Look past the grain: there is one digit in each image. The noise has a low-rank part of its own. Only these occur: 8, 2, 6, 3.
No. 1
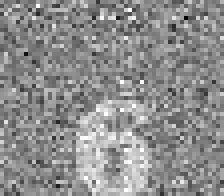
6
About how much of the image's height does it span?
half
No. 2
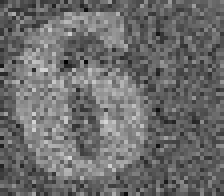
6
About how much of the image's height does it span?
nearly all
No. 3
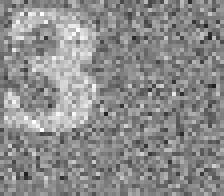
3
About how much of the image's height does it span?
two thirds
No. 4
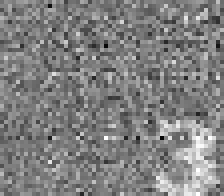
3
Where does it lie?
bottom right
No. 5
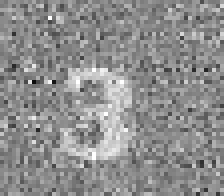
3
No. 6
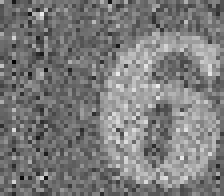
6
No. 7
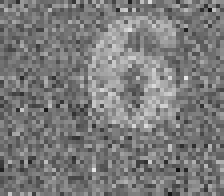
6
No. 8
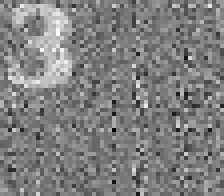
3
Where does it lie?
top left
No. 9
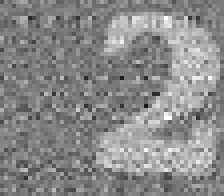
2
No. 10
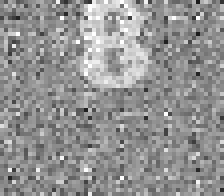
8
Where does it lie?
top middle
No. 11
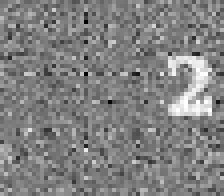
2
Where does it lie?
middle right
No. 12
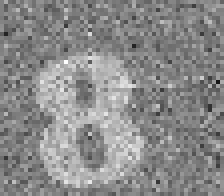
8
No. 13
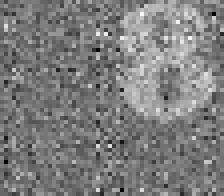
8
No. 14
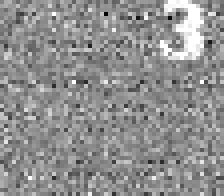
3
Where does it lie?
top right
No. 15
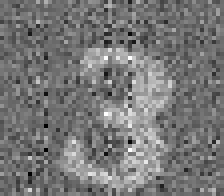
3
